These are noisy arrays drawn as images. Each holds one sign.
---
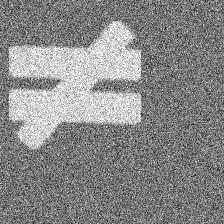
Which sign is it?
not-equal sign
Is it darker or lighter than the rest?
lighter
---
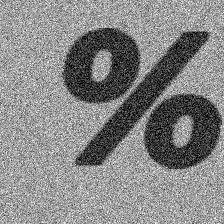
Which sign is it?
percent sign
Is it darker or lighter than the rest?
darker
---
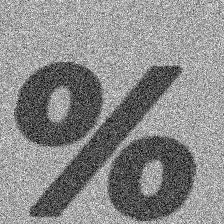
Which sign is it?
percent sign
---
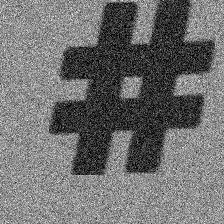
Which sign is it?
hash sign
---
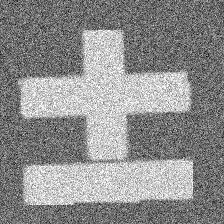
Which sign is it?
plus-minus sign
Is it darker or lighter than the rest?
lighter
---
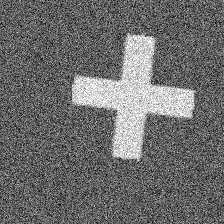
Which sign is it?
plus sign
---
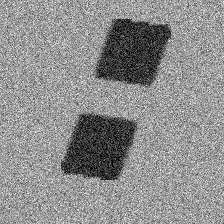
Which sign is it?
colon
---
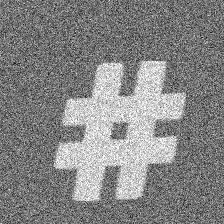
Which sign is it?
hash sign
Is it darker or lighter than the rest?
lighter
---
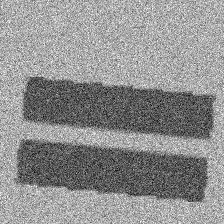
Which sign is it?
equals sign
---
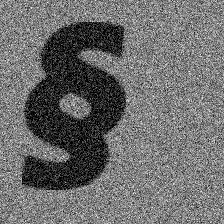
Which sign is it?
section sign
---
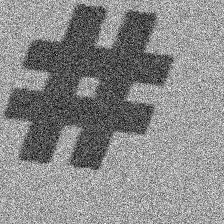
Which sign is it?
hash sign
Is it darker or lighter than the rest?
darker
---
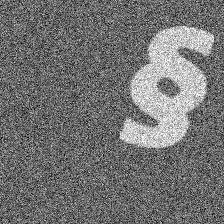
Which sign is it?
section sign
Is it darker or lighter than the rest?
lighter
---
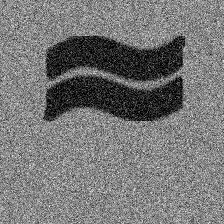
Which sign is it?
approximately sign
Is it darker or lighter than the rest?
darker
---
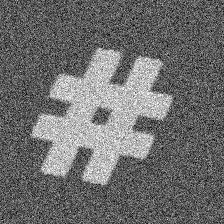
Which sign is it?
hash sign
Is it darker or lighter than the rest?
lighter
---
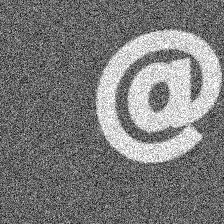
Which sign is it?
at sign
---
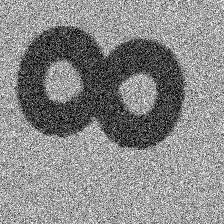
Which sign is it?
infinity sign
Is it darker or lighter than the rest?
darker
